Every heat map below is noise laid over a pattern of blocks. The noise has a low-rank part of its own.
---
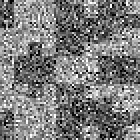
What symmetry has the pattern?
top and bottom mirror each other
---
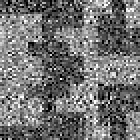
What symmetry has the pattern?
top and bottom mirror each other
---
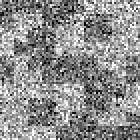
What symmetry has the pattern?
the same after a half turn
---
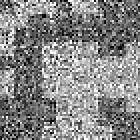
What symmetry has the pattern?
mirrored about the diagonal from the top left
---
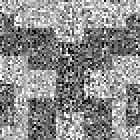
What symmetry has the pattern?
left and right mirror each other
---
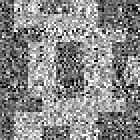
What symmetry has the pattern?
top and bottom mirror each other
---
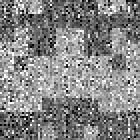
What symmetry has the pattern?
left and right mirror each other
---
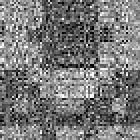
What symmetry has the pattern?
left and right mirror each other
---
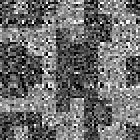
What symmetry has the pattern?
top and bottom mirror each other
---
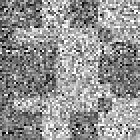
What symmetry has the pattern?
top and bottom mirror each other
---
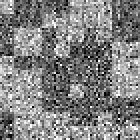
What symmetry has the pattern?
no symmetry
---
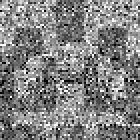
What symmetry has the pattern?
left and right mirror each other
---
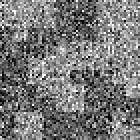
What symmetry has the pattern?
no symmetry
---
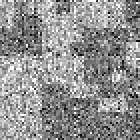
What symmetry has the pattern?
no symmetry
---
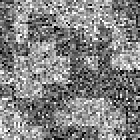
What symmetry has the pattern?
no symmetry
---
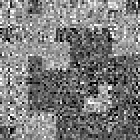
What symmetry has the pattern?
mirrored about the diagonal from the top left
